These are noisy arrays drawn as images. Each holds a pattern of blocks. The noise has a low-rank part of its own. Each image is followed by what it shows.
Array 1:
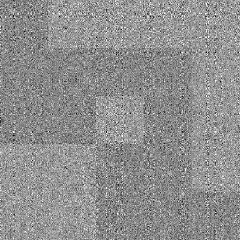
mirrored about the diagonal from the bottom left
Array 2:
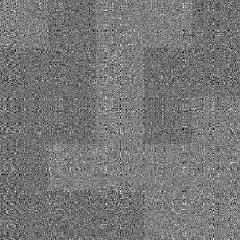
no symmetry
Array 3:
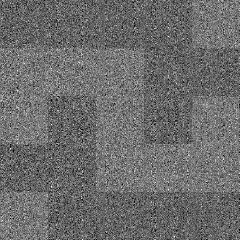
the same after a half turn
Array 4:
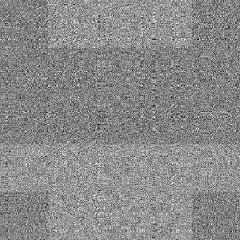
left and right mirror each other
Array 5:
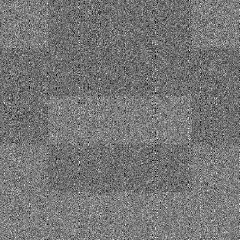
left and right mirror each other
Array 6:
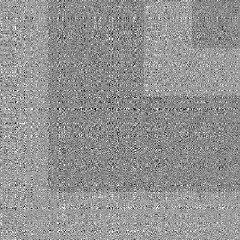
mirrored about the diagonal from the bottom left
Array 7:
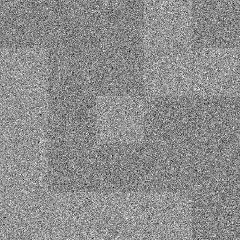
mirrored about the diagonal from the bottom left
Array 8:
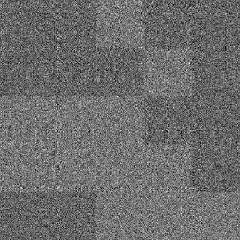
no symmetry
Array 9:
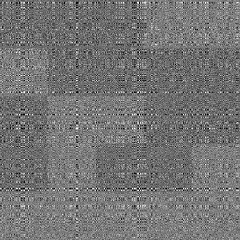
no symmetry
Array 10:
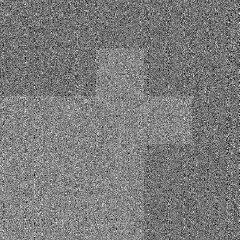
mirrored about the diagonal from the bottom left
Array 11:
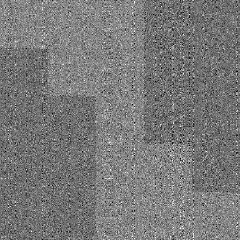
the same after a half turn
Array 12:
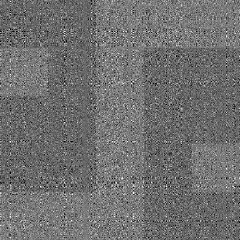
the same after a half turn
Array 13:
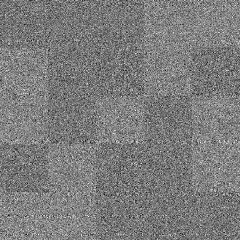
the same after a half turn
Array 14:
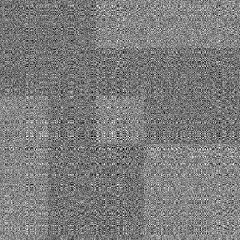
mirrored about the diagonal from the top left
